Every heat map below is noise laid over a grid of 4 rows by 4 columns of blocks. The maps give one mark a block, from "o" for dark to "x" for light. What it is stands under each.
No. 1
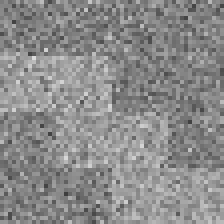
o o o o
x x o o
o x x o
o o x x
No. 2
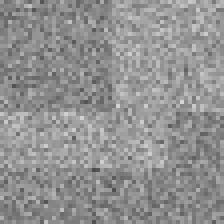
o o x x
o o x x
x x x o
o o o o
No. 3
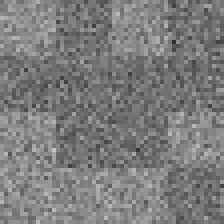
x o x o
o o o o
x o o x
x x x o
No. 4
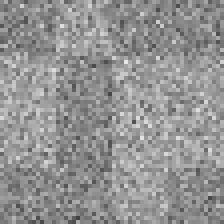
o x o o
x o x x
x o x x
o o x o
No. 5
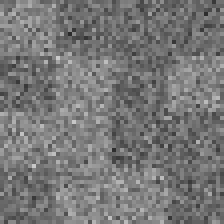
x o o o
o x o x
x x o o
o x x o
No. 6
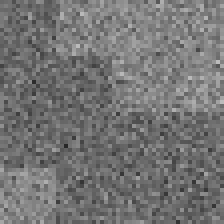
o x x x
o o x x
o o o o
x o o o
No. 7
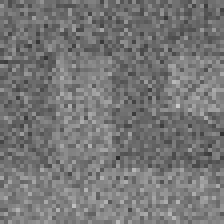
o o o o
o x o x
o x o o
x x x x
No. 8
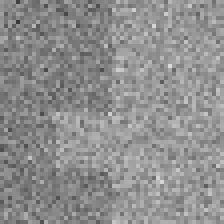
o o x x
o o x x
o x x x
o o x x
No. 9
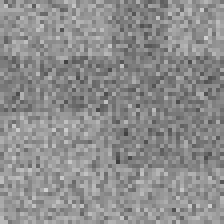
x x o x
o o o o
x x o o
x x x x
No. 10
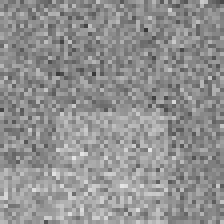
o o o o
o o o o
o x x o
x x x o
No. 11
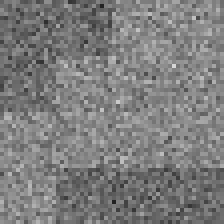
o o x x
o x x x
x x x x
x o o o
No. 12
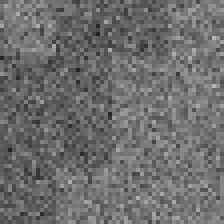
x o o x
o o x x
o o x x
o x x x
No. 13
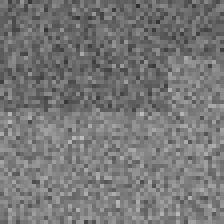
o o o o
o o o x
x x x x
x x x x
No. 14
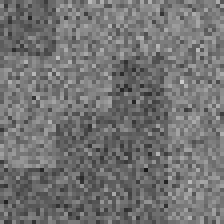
o x x x
x x o x
x o o x
o o o x
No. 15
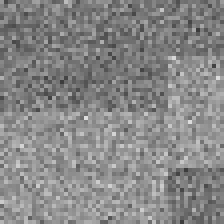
o o o o
o o o x
x x x x
x x x o
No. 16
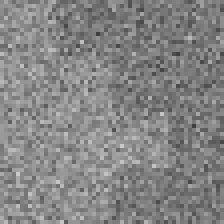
x o o o
x x o o
x x x o
x x o o
